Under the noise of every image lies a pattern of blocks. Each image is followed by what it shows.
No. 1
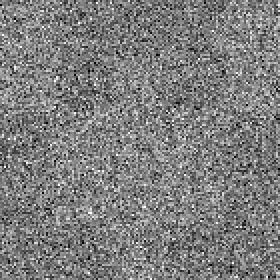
left and right mirror each other
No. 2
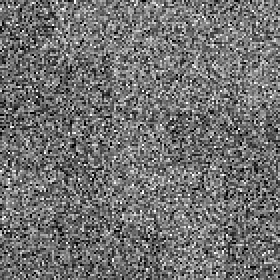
no symmetry
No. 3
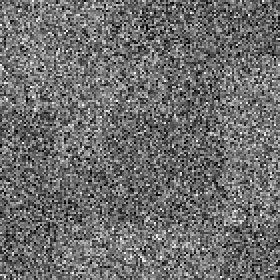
mirrored about the diagonal from the top left
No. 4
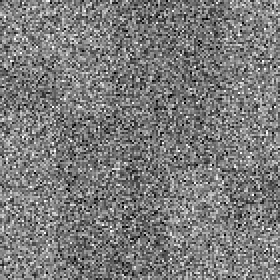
the same after a half turn
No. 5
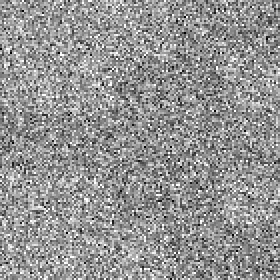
top and bottom mirror each other
